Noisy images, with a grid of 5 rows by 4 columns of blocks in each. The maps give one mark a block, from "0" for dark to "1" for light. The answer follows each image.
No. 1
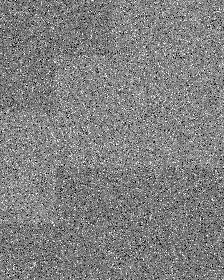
0 0 1 1
0 1 1 1
1 1 1 1
1 0 0 0
0 0 0 0
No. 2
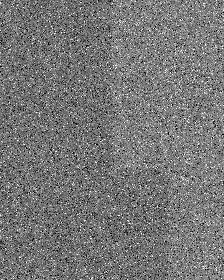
0 0 1 1
0 0 1 1
0 0 1 1
0 0 0 1
0 0 0 1
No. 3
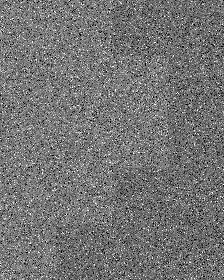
1 1 0 0
1 1 1 0
1 1 1 0
1 1 0 0
1 0 0 0
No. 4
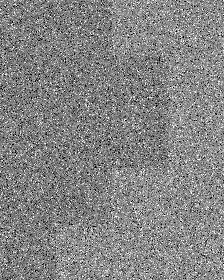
0 0 1 1
0 0 0 1
0 0 0 1
0 0 1 1
0 1 1 1
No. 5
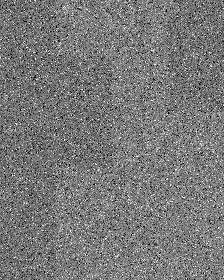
0 1 1 0
0 0 1 0
0 0 1 1
0 1 1 1
0 1 1 1
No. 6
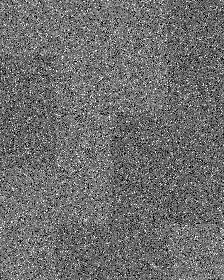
1 1 1 0
0 1 1 0
0 1 0 0
1 1 0 0
1 0 0 1
